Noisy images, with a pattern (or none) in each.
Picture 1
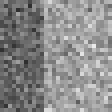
a sharp edge
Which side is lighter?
right
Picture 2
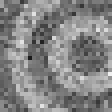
rings round one point
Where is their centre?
middle right
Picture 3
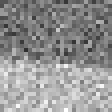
a sharp edge
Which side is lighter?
bottom
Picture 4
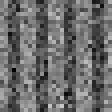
vertical stripes
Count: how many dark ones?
4
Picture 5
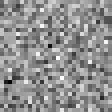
only noise
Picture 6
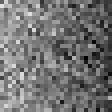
a smooth slope
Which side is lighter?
left
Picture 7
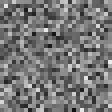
only noise
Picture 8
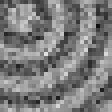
rings round one point
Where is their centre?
top left
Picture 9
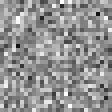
only noise
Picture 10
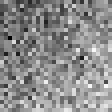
a smooth slope
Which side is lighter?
bottom right
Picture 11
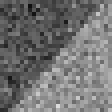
a sharp edge
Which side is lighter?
bottom right
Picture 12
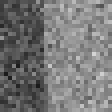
a sharp edge
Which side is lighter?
right
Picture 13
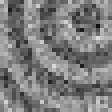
rings round one point
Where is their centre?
top right
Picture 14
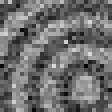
rings round one point
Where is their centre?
bottom right
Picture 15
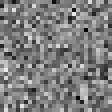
only noise
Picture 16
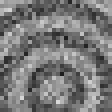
rings round one point
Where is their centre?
bottom middle
